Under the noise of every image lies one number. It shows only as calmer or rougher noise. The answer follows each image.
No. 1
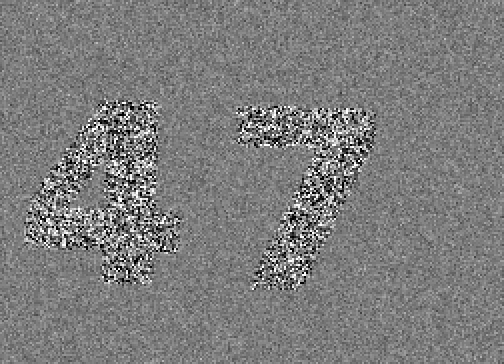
47
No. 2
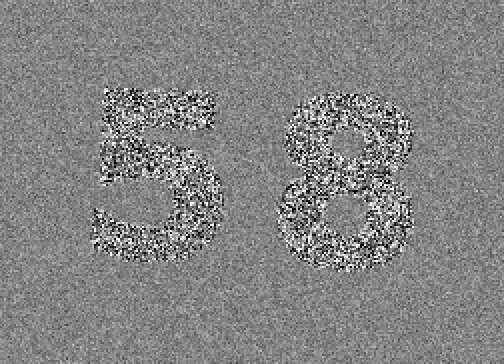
58
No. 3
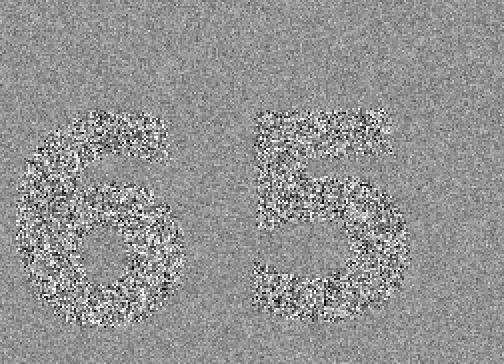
65
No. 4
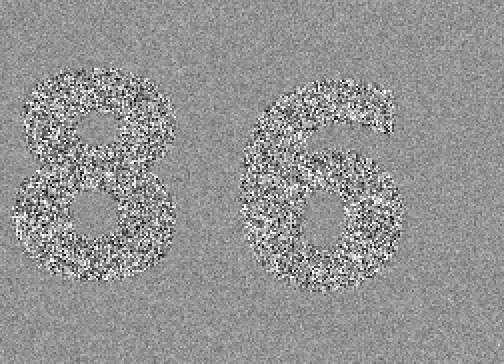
86
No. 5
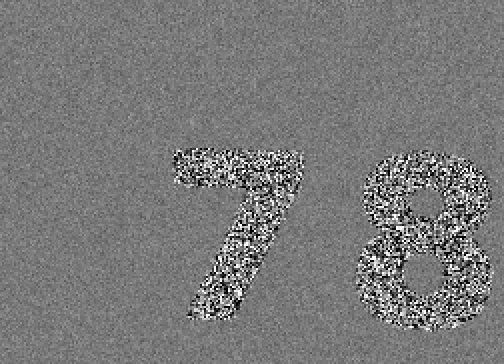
78
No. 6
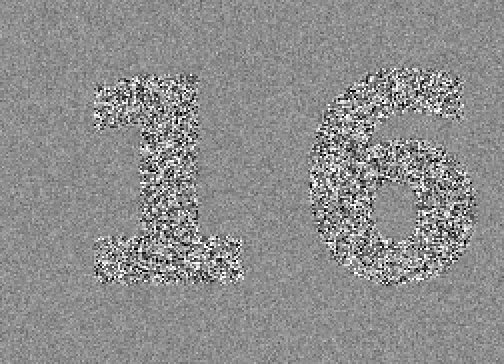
16
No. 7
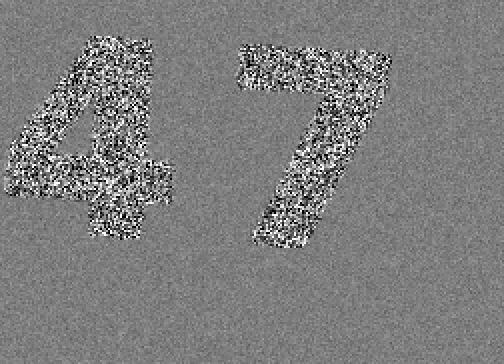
47
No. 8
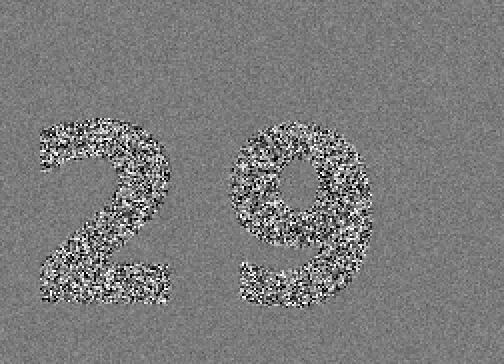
29
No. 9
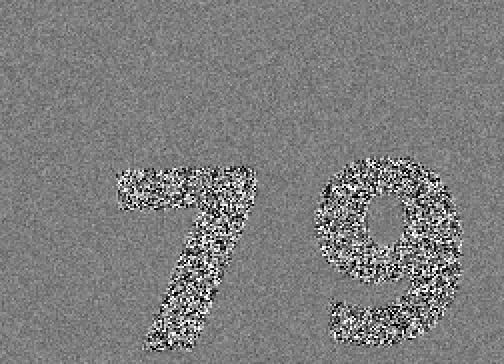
79
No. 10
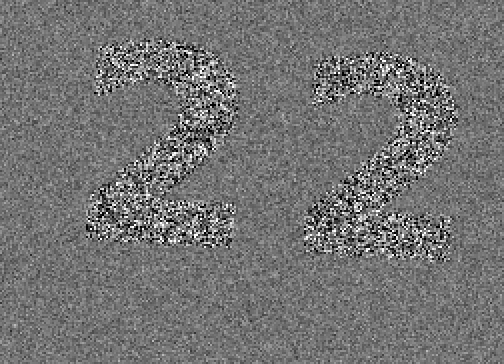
22
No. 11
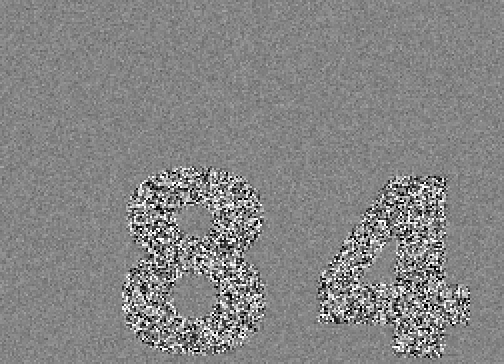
84
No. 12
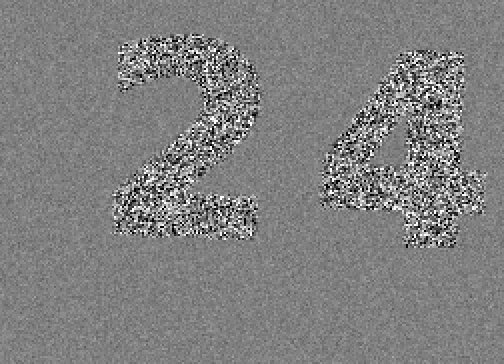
24
